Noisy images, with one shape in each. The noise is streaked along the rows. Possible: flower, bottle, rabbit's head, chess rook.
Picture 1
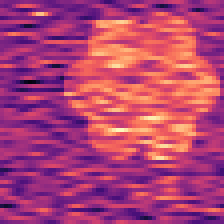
flower
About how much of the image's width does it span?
two thirds
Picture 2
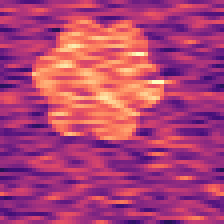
flower
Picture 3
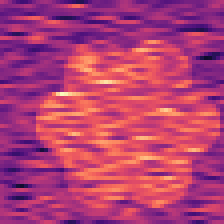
flower
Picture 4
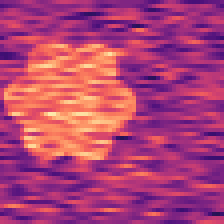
flower
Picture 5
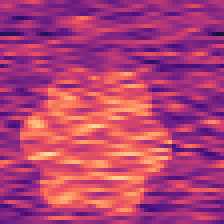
flower
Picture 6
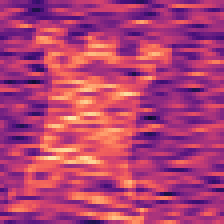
chess rook
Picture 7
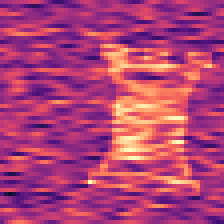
chess rook
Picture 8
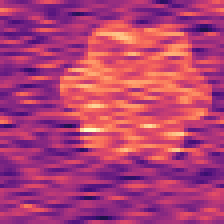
flower
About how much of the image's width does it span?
two thirds
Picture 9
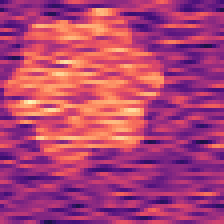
flower
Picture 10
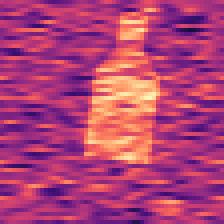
bottle
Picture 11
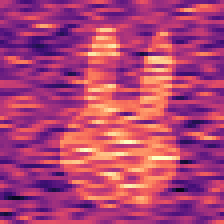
rabbit's head
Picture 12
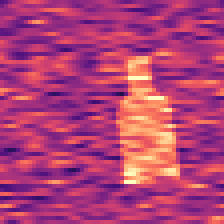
bottle
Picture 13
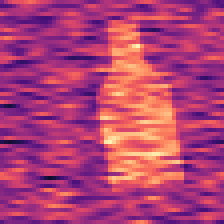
bottle
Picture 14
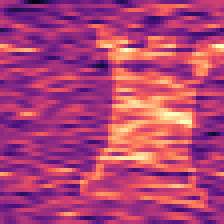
chess rook
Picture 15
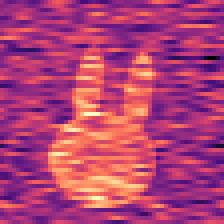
rabbit's head
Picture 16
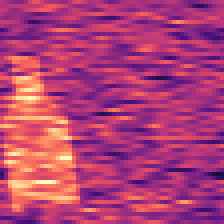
bottle
